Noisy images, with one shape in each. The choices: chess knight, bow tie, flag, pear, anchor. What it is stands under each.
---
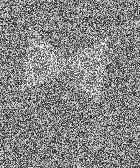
bow tie
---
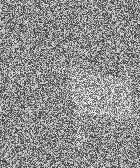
flag
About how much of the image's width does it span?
half
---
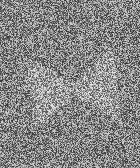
bow tie
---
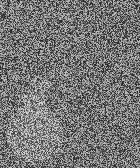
pear
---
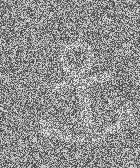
anchor
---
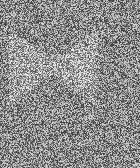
bow tie
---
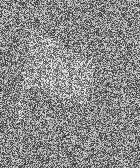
flag
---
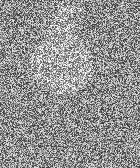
pear
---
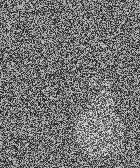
pear
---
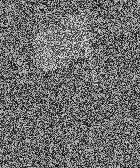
flag
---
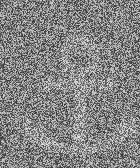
anchor
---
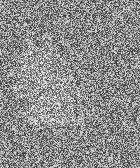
chess knight
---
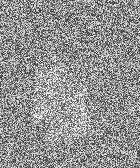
chess knight
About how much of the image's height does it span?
half
